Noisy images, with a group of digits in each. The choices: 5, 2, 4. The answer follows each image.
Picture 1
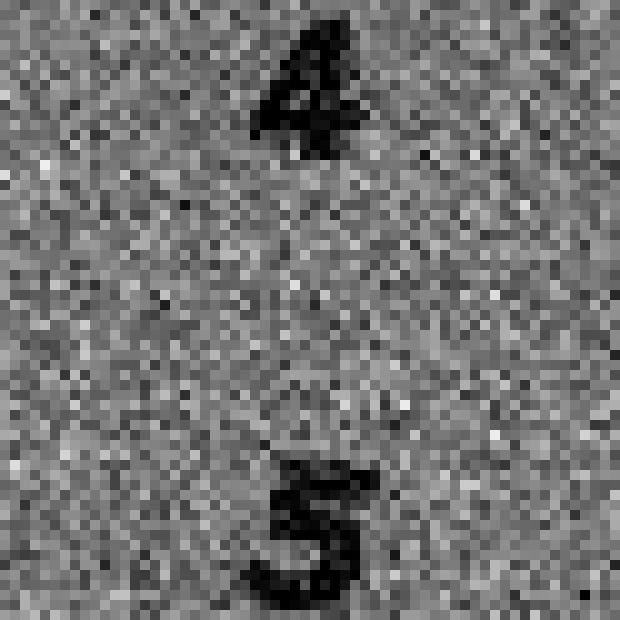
top middle: dark 4; bottom middle: dark 5
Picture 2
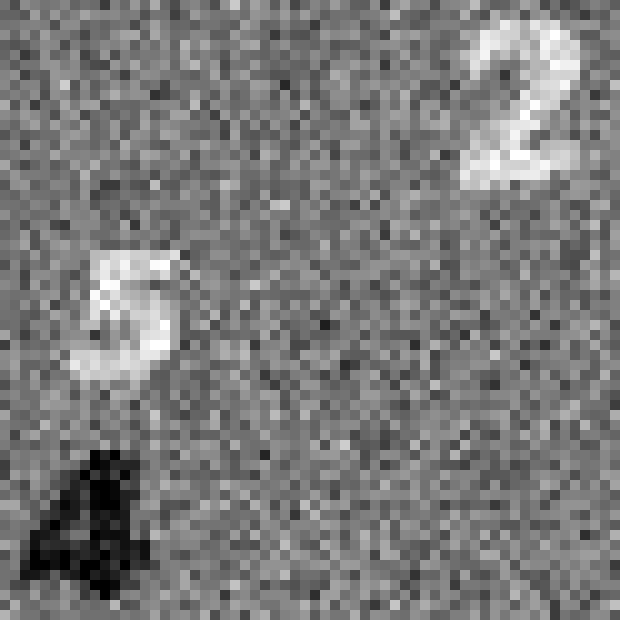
top right: light 2; middle left: light 5; bottom left: dark 4
